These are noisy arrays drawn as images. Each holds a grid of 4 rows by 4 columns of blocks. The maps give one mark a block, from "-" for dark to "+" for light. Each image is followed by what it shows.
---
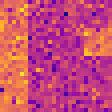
+ - - -
+ - - +
+ - - -
+ - - -
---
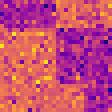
- - + +
+ + - -
+ + - -
+ + + -
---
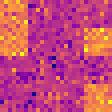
+ - - -
+ - - +
- - - -
- - - +
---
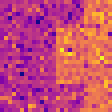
- - - +
- - + +
- - + +
- - - +
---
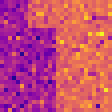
- + + +
- - + +
- - + +
- - + +
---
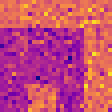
+ + + +
- - - +
- - - +
- + - +
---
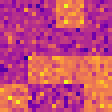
- - + -
- - - -
- + + +
+ - - +
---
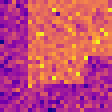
- + + +
- + + +
- + + -
- - - -
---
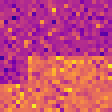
- - - -
- - - -
- + + +
+ + + +
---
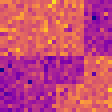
+ + + -
+ + + -
- - - +
- - + +
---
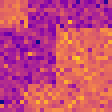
+ - - -
- - + +
- - + +
- + + +
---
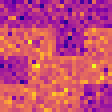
- - - -
+ + - +
- + + +
+ + + -
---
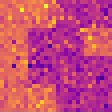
+ + - -
+ - - +
+ - - -
+ + - -
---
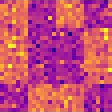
+ - + -
+ - - +
+ - - +
- + + -
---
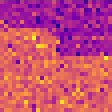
- - - -
+ + - -
+ + + +
+ + + +
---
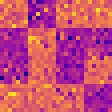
+ - + +
- + - -
- + - +
+ + + -
